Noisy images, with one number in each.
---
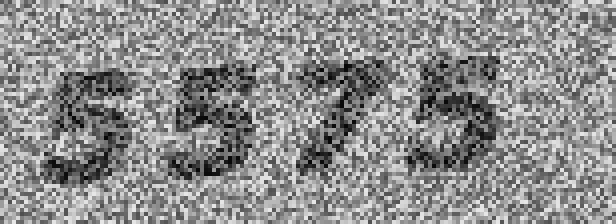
5575
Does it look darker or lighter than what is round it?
darker
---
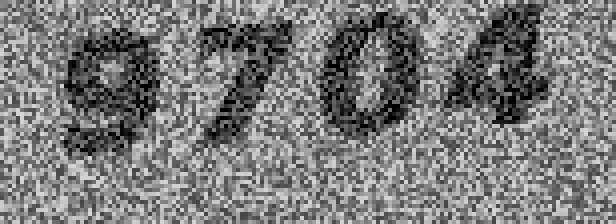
9704
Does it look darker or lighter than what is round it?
darker
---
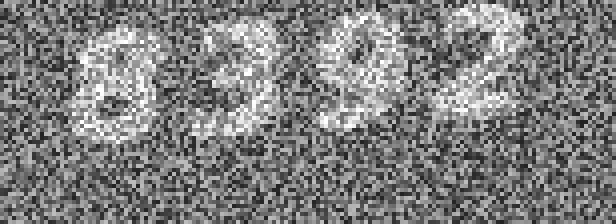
8392
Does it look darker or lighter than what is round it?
lighter
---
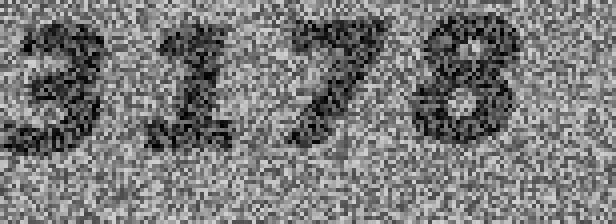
3178
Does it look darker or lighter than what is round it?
darker
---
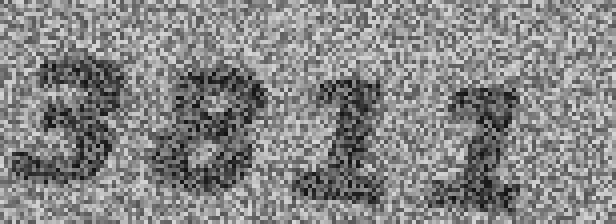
3811
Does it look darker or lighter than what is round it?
darker
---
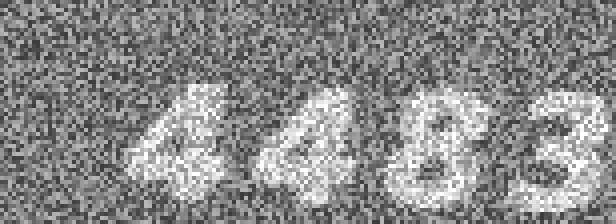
4483
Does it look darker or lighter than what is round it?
lighter
